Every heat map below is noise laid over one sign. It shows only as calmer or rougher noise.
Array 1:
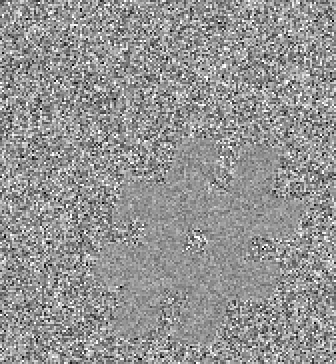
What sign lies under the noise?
hash sign
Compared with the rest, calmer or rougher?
calmer
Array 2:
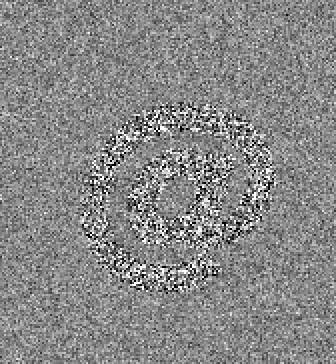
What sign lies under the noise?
at sign
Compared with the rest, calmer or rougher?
rougher
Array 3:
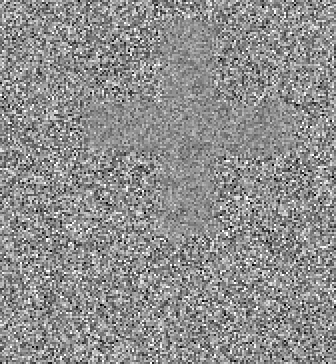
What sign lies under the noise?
plus sign
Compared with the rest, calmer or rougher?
calmer
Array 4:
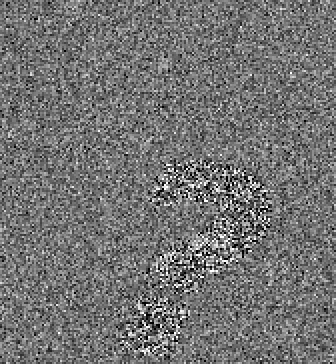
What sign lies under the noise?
question mark
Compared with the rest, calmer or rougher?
rougher
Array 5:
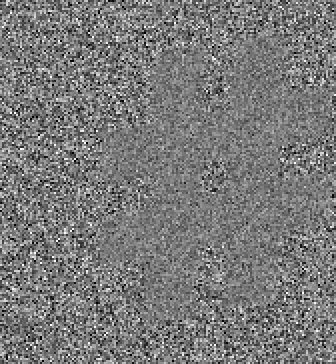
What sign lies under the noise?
hash sign
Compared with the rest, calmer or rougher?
calmer
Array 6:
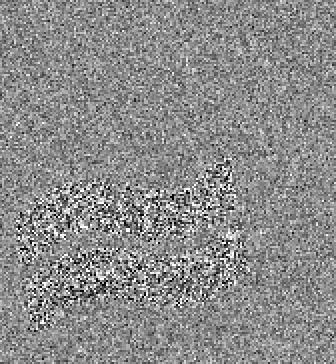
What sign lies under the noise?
approximately sign
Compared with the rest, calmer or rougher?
rougher
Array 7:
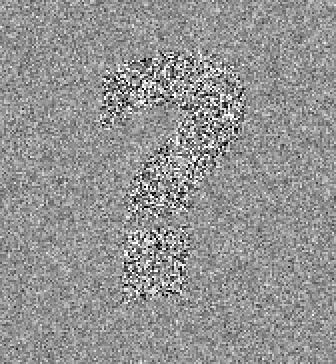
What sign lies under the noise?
question mark
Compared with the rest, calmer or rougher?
rougher
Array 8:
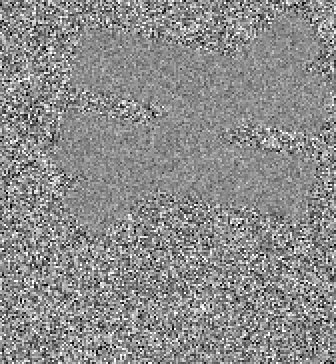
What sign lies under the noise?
not-equal sign
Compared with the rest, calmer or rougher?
calmer
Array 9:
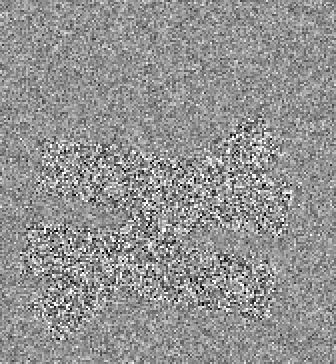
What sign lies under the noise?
not-equal sign
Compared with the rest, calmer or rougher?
rougher
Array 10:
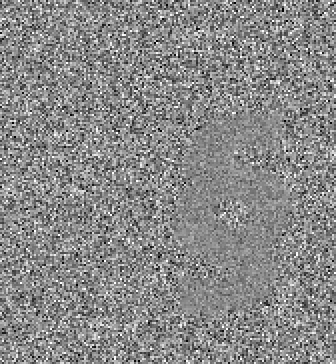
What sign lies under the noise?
section sign
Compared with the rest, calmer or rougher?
calmer
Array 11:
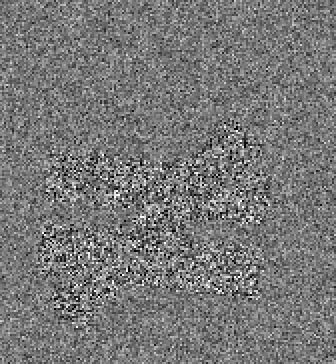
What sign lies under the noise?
not-equal sign
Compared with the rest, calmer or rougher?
rougher
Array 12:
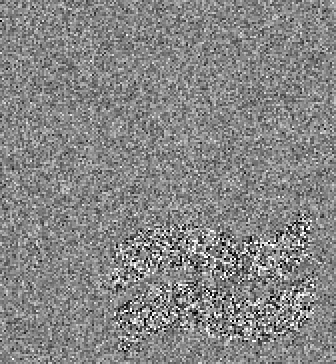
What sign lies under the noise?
approximately sign
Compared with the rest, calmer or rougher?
rougher
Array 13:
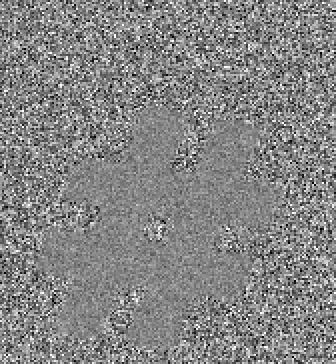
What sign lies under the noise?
hash sign
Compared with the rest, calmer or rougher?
calmer
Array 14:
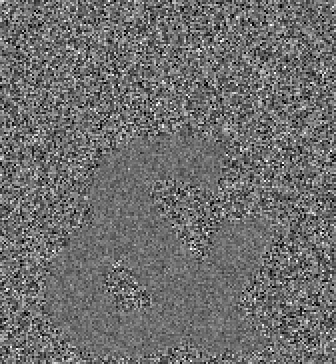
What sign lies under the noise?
ampersand
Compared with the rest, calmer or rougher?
calmer
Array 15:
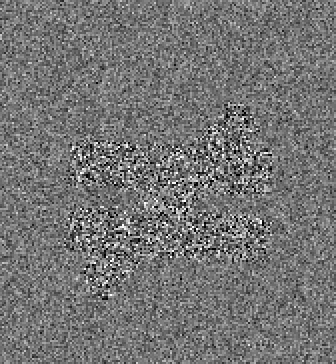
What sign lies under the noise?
not-equal sign
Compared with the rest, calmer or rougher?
rougher
